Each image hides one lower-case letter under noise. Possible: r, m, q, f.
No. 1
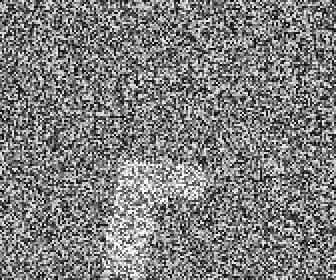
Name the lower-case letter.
r
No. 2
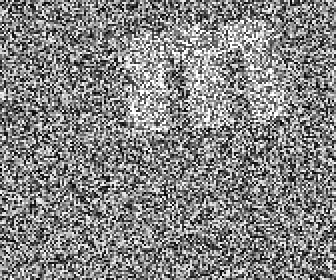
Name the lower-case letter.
m
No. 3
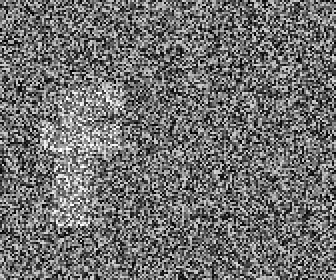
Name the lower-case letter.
f
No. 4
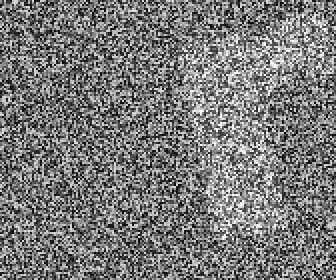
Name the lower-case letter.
r
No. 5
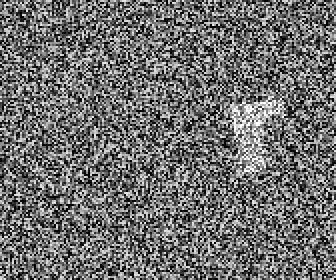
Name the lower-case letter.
r
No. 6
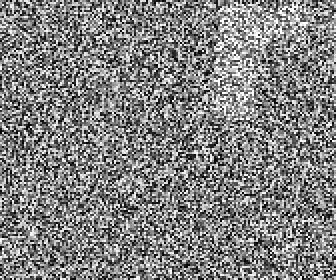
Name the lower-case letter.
r
